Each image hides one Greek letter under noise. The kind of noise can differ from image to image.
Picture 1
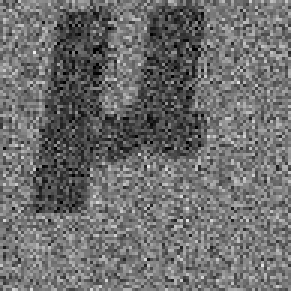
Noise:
low rank plus noise
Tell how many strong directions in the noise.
five to eight
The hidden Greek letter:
mu
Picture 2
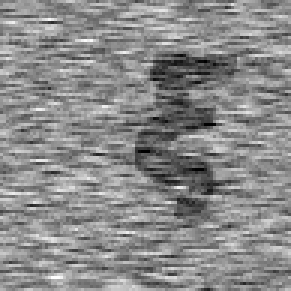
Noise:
streaked along the rows
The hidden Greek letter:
xi
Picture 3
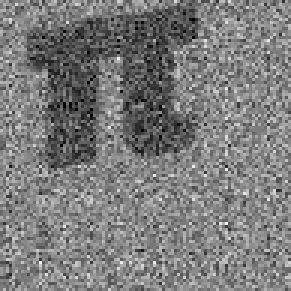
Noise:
low rank plus noise
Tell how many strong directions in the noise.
five to eight
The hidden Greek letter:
pi
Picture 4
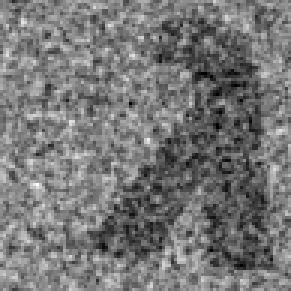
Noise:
blotchy
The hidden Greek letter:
lambda
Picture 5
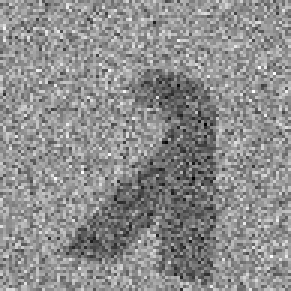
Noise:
independent entries
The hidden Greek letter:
lambda
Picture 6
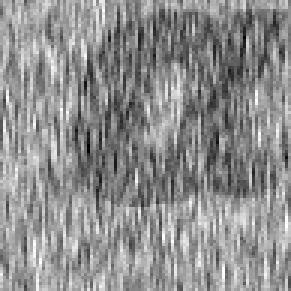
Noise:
streaked along the columns
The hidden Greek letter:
alpha
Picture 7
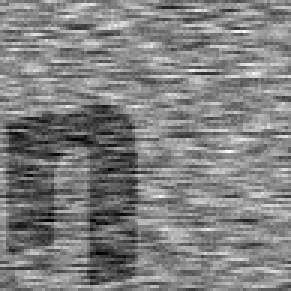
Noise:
streaked along the rows
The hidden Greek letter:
eta
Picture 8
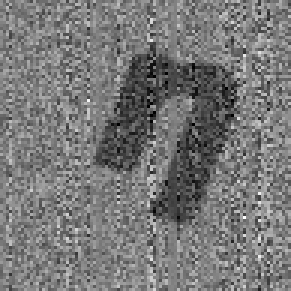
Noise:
columns of uneven size
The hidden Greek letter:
eta
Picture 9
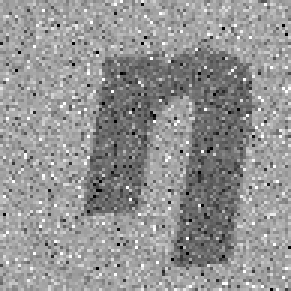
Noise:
heavy tails
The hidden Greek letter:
eta
